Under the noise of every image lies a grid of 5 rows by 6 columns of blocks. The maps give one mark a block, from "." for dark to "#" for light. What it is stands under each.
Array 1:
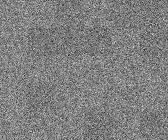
# # . # . .
# . . . # .
# # # # # #
# . # # # #
# # # . # .
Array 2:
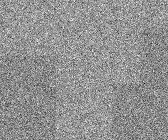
# # # # # #
# # # # # .
. . # # # .
. . # # . .
. . # # . .
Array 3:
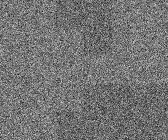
# # . . # #
# # # . # #
# # # # # #
# # # . . .
# # . . . .
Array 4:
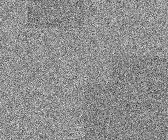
# . . # # #
# # # # # #
# # # # . .
# # # . . .
# # # . . .
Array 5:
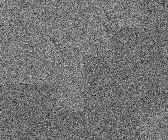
# # # # # .
# # # # . .
# # # . . .
. . # . . .
. . . . . #
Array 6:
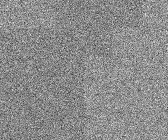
# # . . . #
. . . . # #
. . . # # #
. . . # # #
. . . # # #
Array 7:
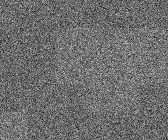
. . . . . .
. . # # # #
. . # # # #
. . . # # .
# . . . . .
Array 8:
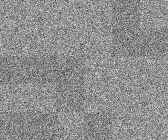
# # # # . #
# # # # . .
. . . # # #
# # . # # #
. . # . # #
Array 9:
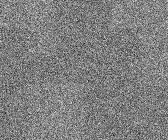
# # . . # #
. # . . . #
. . . . . #
. # # . . .
. # # . . .
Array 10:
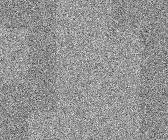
. . # # . .
# . # # # .
# . # # # .
. . # # # .
. # # # # .
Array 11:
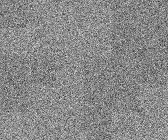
. # # # . .
# # # # . .
. . # . . .
. # # . . #
# # # . # #
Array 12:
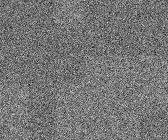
. . # . . .
. . . . . .
. . . # # #
# . # # # #
# . # # # .
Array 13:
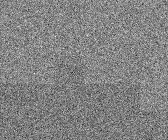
# # # # # #
# # # # # #
# # . # # #
. . . . . #
. . . . . .
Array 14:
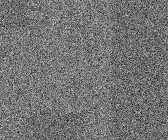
. # # # . .
# # # # . .
# # # # . .
# # # # . .
# . . # . .
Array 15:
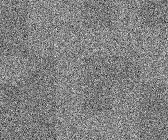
. # # . # .
. # # # # #
# . # . . #
. . # . # .
. . # # # .
